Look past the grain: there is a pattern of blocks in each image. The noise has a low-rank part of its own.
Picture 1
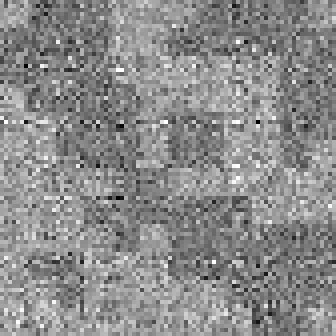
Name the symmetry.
mirrored about the diagonal from the bottom left
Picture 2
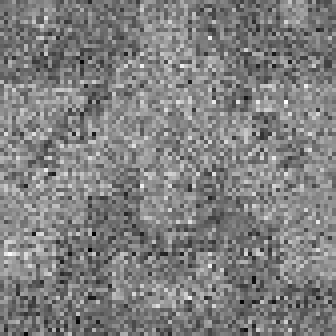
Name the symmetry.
left and right mirror each other
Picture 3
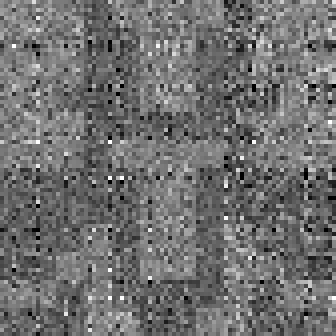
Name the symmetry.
left and right mirror each other
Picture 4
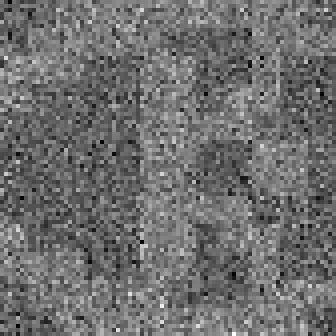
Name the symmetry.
top and bottom mirror each other
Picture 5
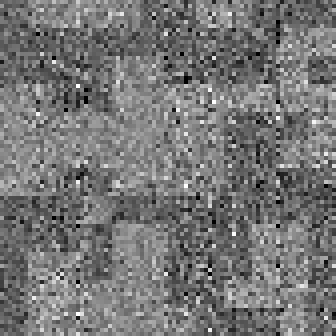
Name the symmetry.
no symmetry
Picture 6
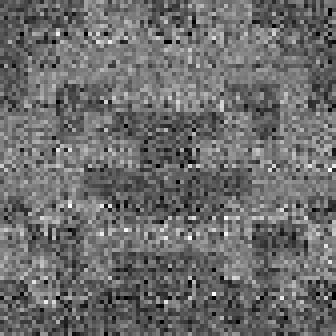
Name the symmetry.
left and right mirror each other
